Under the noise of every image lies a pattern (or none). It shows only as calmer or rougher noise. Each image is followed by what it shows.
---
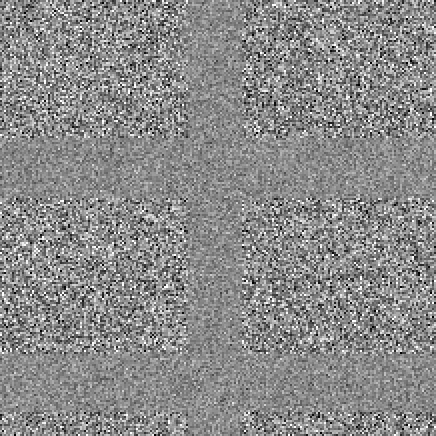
bands of rows crossing bands of columns
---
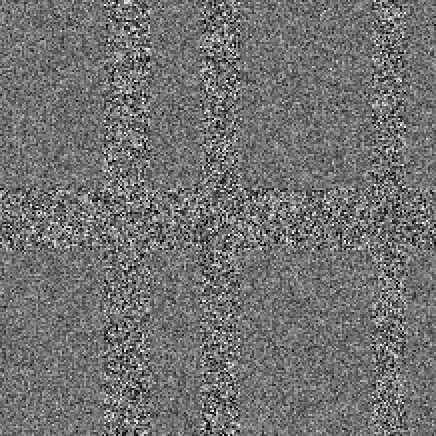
bands of rows crossing bands of columns
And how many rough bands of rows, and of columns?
1 and 3
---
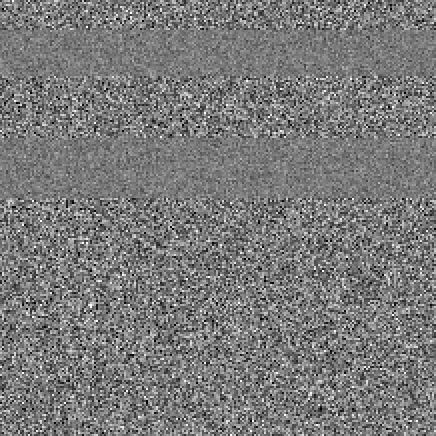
bands of rows
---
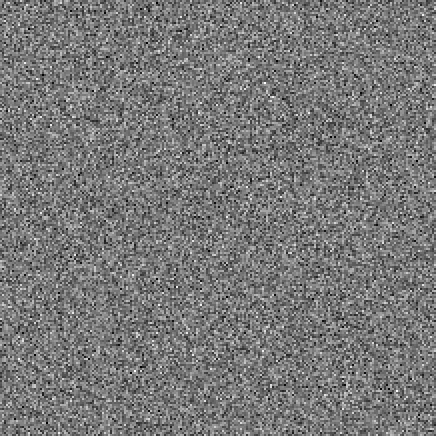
only noise
